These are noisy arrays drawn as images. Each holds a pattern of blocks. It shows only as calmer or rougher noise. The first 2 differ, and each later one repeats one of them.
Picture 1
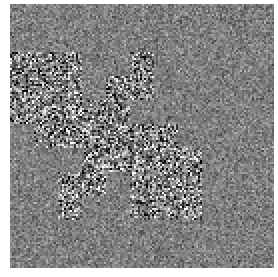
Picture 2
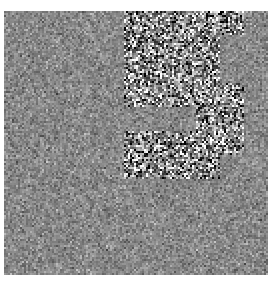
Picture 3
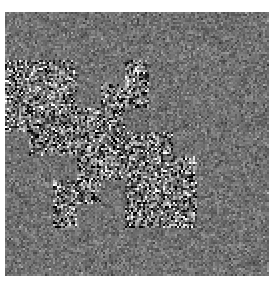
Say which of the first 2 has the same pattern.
1
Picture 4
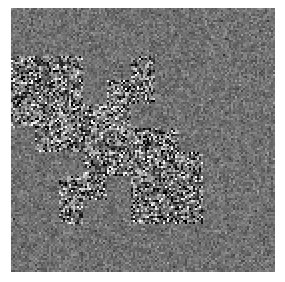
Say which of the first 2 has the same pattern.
1
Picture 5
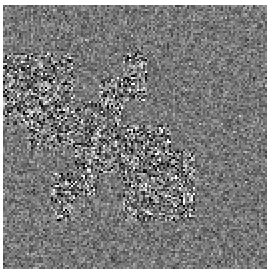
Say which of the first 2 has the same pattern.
1
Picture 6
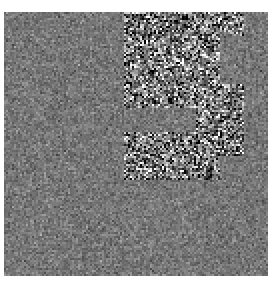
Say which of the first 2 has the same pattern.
2
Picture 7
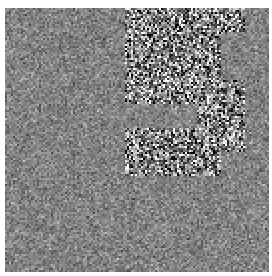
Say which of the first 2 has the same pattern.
2
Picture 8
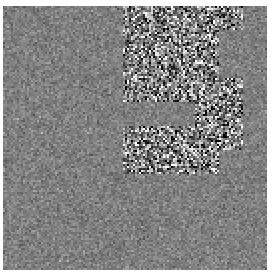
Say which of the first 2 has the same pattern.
2
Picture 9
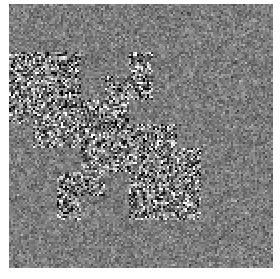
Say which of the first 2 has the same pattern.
1
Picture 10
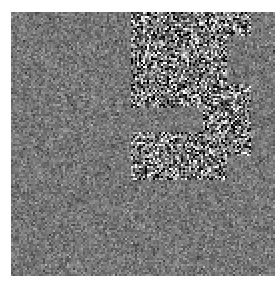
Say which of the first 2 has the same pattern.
2
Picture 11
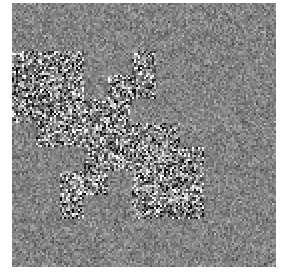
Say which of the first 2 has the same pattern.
1
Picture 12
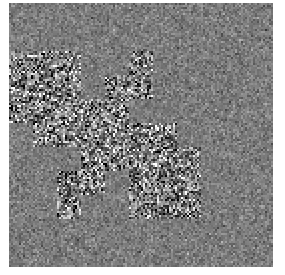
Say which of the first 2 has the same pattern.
1
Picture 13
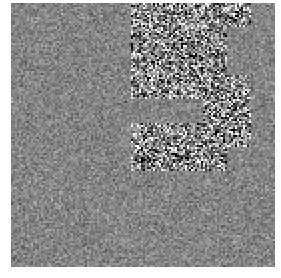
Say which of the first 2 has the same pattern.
2
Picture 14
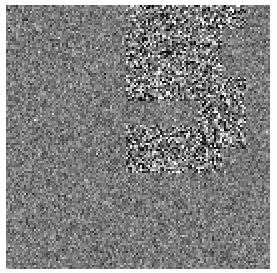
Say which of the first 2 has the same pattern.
2
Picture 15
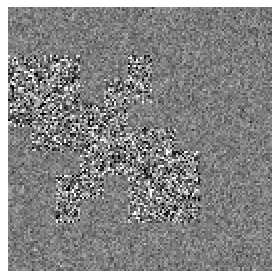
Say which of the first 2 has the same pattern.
1
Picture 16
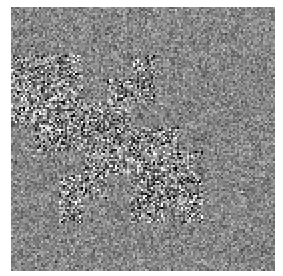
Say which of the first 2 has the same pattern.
1
